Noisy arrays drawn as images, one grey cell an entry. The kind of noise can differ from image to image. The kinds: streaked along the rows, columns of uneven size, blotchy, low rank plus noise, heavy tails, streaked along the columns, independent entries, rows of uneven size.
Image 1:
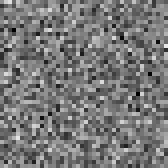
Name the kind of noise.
independent entries
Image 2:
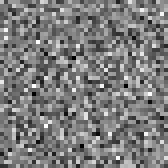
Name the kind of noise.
independent entries
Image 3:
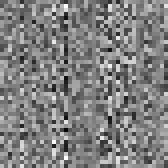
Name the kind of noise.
columns of uneven size
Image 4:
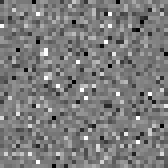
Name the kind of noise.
heavy tails
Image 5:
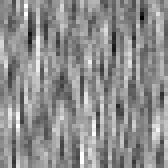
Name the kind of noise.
streaked along the columns
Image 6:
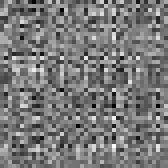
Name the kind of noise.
low rank plus noise
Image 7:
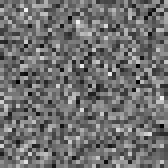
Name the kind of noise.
independent entries
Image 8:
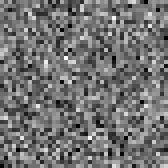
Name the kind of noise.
independent entries
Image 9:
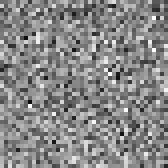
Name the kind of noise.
independent entries
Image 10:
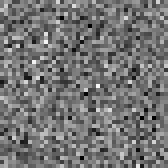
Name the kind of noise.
independent entries
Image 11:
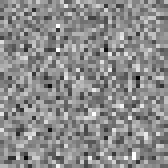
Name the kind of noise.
low rank plus noise
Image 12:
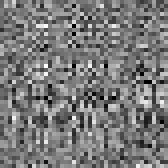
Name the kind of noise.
low rank plus noise
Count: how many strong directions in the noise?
two
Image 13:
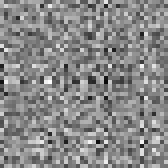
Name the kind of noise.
low rank plus noise
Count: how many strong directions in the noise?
two
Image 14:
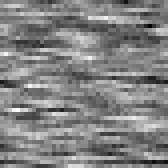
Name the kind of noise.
streaked along the rows
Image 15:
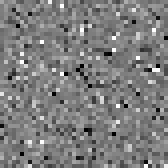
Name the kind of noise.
heavy tails
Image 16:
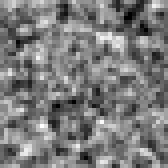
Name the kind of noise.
blotchy
